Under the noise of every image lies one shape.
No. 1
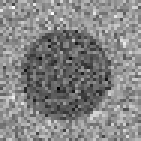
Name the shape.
disc
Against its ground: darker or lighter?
darker
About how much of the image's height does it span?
two thirds
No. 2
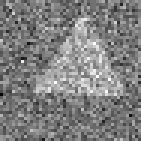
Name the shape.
triangle
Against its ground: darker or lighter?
lighter
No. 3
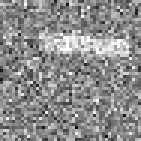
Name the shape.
bar
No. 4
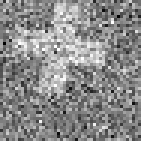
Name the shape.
cross
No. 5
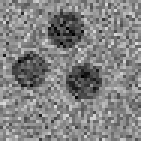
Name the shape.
three dots
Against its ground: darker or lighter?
darker
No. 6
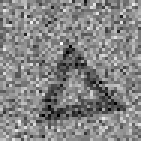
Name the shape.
triangle frame
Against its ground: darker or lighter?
darker
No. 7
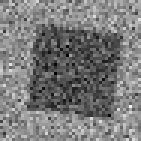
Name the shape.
square
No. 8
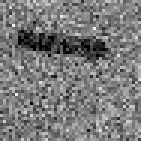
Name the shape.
bar
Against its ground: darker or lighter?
darker
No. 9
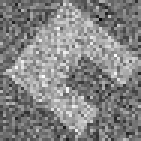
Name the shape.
square with a notch
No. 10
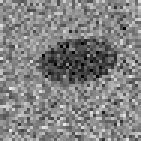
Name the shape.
ellipse
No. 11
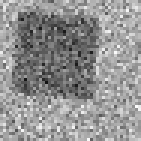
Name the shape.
square
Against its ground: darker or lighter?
darker
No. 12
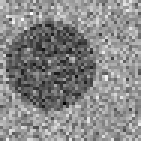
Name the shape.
disc
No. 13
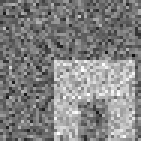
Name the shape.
square with a notch
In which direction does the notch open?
down
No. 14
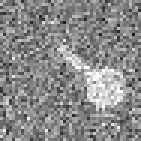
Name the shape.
lollipop
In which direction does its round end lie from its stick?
down and right
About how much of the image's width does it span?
half
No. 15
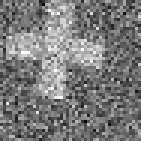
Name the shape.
cross
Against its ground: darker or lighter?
lighter
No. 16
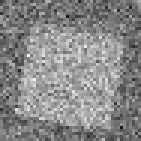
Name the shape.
square
